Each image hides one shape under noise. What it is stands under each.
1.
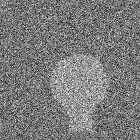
light light bulb
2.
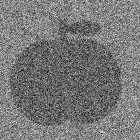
dark apple
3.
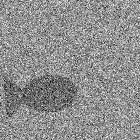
dark fish
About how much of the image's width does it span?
half
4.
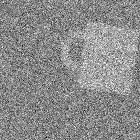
light cup
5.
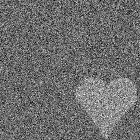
light heart, bottom right
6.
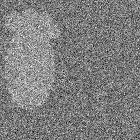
light footprint
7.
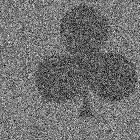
dark club
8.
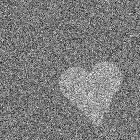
light heart
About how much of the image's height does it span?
half
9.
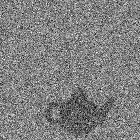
dark teapot
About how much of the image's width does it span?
half
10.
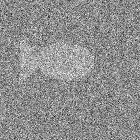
light fish
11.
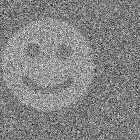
light smiling face
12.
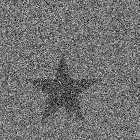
dark star
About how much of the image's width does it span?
half
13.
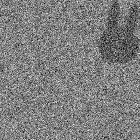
dark rabbit's head, top right
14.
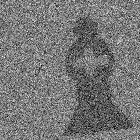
dark chess bishop
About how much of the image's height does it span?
nearly all
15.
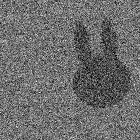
dark rabbit's head
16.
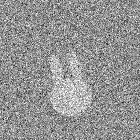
light rabbit's head
